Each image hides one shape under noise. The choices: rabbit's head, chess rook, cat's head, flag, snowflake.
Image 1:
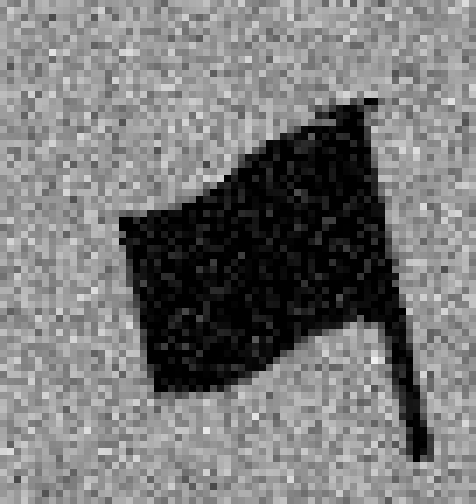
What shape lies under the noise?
flag
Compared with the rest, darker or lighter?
darker
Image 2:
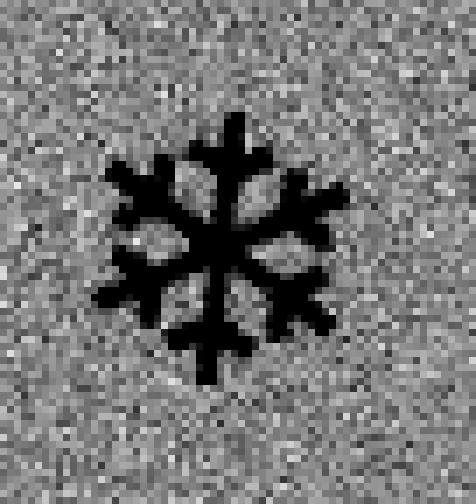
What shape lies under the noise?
snowflake
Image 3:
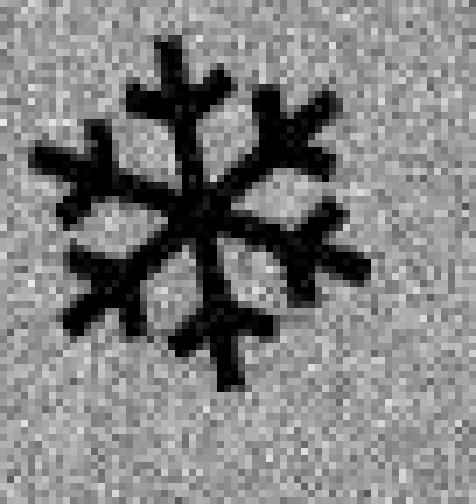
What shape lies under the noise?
snowflake
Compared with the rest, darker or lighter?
darker
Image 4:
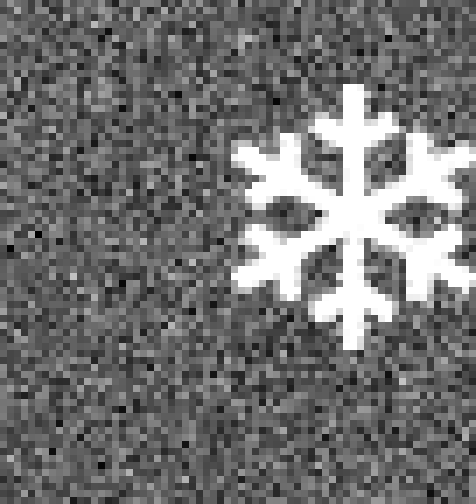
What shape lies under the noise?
snowflake
